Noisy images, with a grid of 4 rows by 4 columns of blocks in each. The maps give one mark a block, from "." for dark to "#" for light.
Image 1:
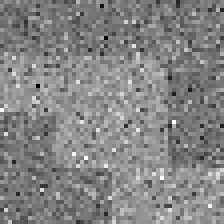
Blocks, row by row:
....
###.
.##.
..##
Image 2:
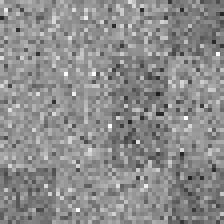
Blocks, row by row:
###.
##.#
##.#
.##.
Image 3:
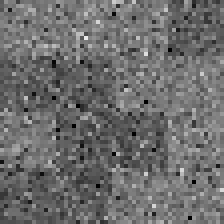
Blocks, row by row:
###.
..##
#..#
..##
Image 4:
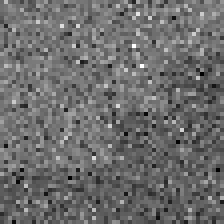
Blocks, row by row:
####
###.
##..
....
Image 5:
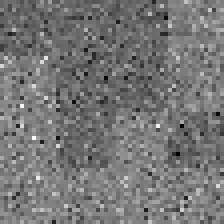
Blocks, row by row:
...#
#..#
#.#.
####
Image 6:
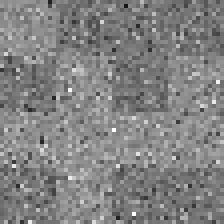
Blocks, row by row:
#...
.#.#
####
.#..
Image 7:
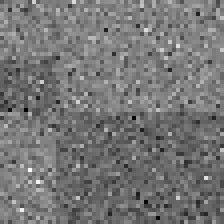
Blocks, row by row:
####
.###
#...
#...
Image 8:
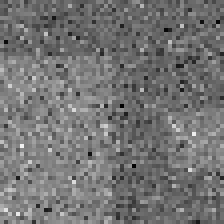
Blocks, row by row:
....
##..
##.#
##..
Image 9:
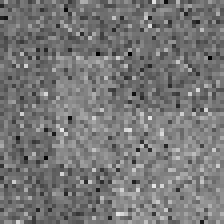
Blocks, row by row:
....
.#..
.###
..##
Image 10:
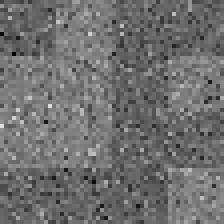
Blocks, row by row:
.#..
##.#
##..
...#
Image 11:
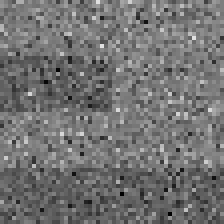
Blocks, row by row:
####
..##
####
....
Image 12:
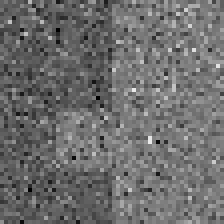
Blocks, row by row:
..##
..##
.###
..##
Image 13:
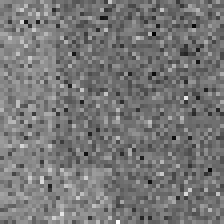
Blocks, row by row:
#...
#...
#...
##..
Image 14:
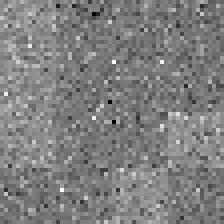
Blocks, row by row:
#...
#...
#..#
..#.
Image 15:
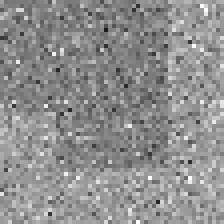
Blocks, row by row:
...#
...#
#..#
####
